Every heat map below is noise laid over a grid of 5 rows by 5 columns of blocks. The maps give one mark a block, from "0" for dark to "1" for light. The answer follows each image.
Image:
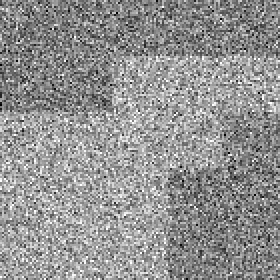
0 0 0 0 0
0 0 1 1 1
1 1 1 1 0
1 1 1 0 0
1 1 1 0 0
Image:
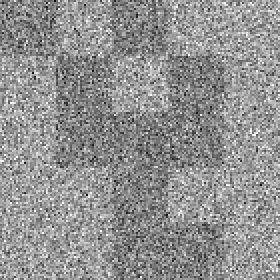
0 1 0 1 1
1 0 1 0 1
1 0 0 0 1
1 1 0 1 1
1 1 0 0 1
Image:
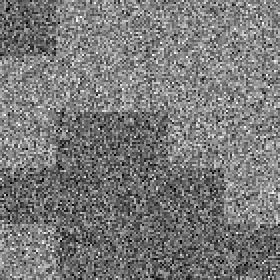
0 1 1 1 1
1 1 1 1 1
1 0 0 1 1
0 0 0 0 1
1 0 0 0 0
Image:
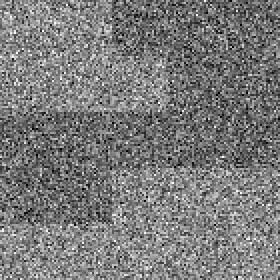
1 1 0 0 0
1 1 1 0 0
0 0 0 0 0
0 0 1 1 1
1 1 1 1 1
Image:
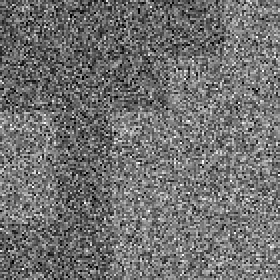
0 0 0 0 1
0 0 0 1 1
1 0 1 1 1
1 0 1 1 1
0 0 1 1 1
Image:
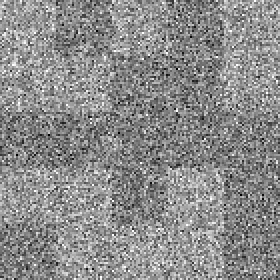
1 0 1 0 1
1 1 0 0 1
0 0 0 0 0
1 1 0 1 0
0 1 1 1 0
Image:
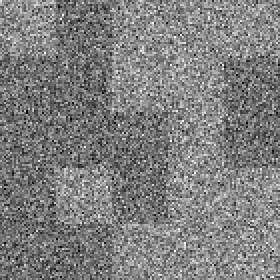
1 0 1 1 1
0 0 1 1 0
0 0 0 1 0
0 1 0 1 1
0 0 1 1 1
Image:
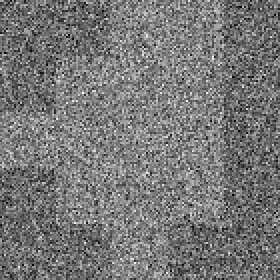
0 0 1 1 0
0 1 1 1 0
1 1 1 1 0
0 1 1 1 0
0 0 1 0 0
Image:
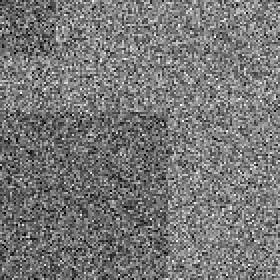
0 1 1 1 1
1 1 1 1 1
0 0 0 1 1
0 0 0 1 1
0 0 0 1 1
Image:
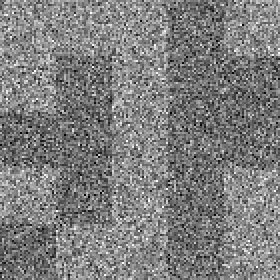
1 1 1 0 1
1 0 1 0 0
0 0 1 0 0
1 0 1 0 1
0 1 1 0 1
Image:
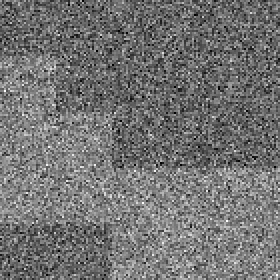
0 0 0 0 0
1 0 0 0 0
1 1 0 0 0
1 1 1 1 1
0 0 1 1 1
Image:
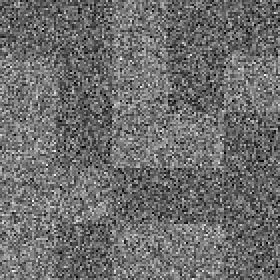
0 0 1 0 0
1 0 1 0 1
1 0 1 1 0
1 1 0 0 0
1 0 1 1 0
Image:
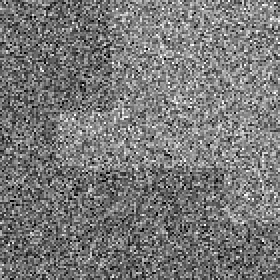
0 0 1 1 1
0 0 1 1 1
0 1 1 1 1
0 0 0 0 1
0 0 0 0 0
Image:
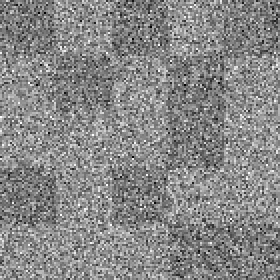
0 1 0 1 0
1 0 1 0 1
1 1 1 0 1
0 1 0 1 1
1 1 1 0 0
